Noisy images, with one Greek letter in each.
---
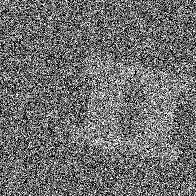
pi
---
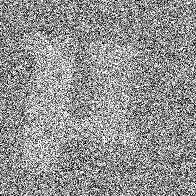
mu
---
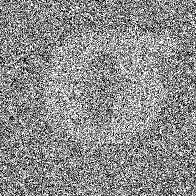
sigma
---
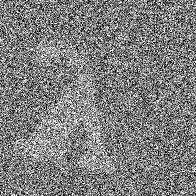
lambda
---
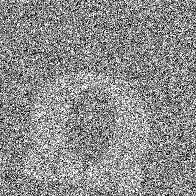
omega
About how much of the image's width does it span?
two thirds
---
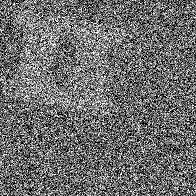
pi
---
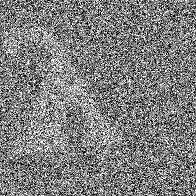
lambda
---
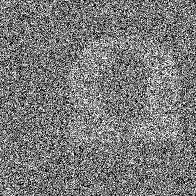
omega
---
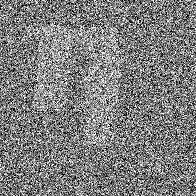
eta
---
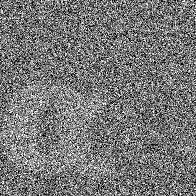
alpha
